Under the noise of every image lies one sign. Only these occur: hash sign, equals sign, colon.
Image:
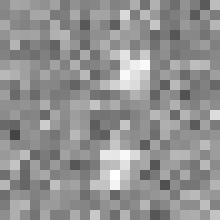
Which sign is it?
colon
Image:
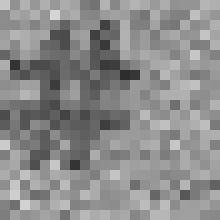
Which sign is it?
hash sign
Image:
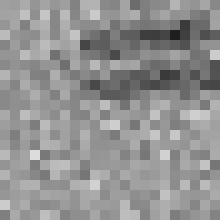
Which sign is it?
equals sign
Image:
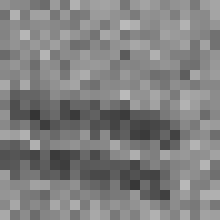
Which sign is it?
equals sign
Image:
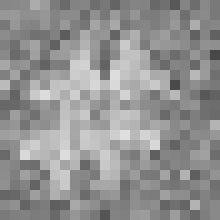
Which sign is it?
hash sign
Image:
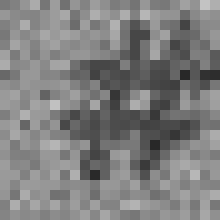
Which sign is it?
hash sign
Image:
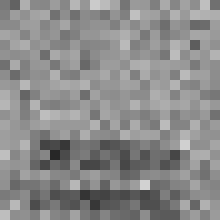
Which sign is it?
equals sign
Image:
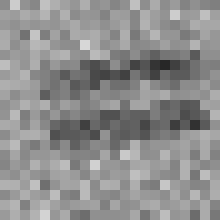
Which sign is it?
equals sign
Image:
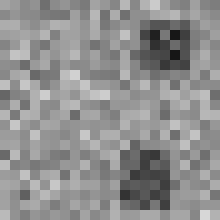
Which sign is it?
colon
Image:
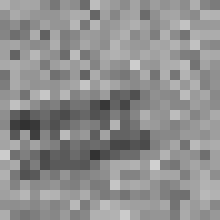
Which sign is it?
equals sign
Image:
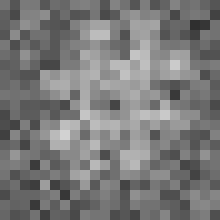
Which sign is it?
hash sign
